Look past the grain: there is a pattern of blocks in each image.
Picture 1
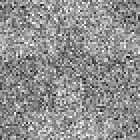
left and right mirror each other
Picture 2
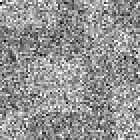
mirrored about the diagonal from the bottom left
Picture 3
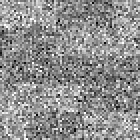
the same after a half turn
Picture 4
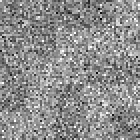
mirrored about the diagonal from the top left
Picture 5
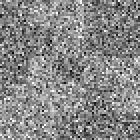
mirrored about the diagonal from the bottom left
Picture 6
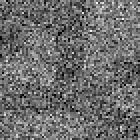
no symmetry
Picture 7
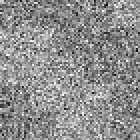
mirrored about the diagonal from the bottom left
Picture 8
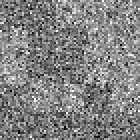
no symmetry
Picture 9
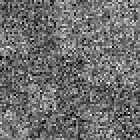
mirrored about the diagonal from the bottom left
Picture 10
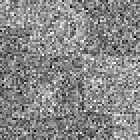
mirrored about the diagonal from the bottom left
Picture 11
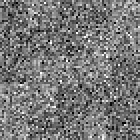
the same after a half turn
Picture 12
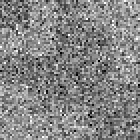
mirrored about the diagonal from the top left
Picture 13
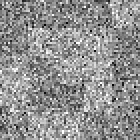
mirrored about the diagonal from the bottom left
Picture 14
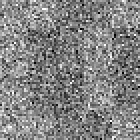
top and bottom mirror each other
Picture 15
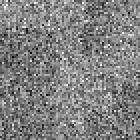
no symmetry
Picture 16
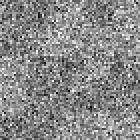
no symmetry
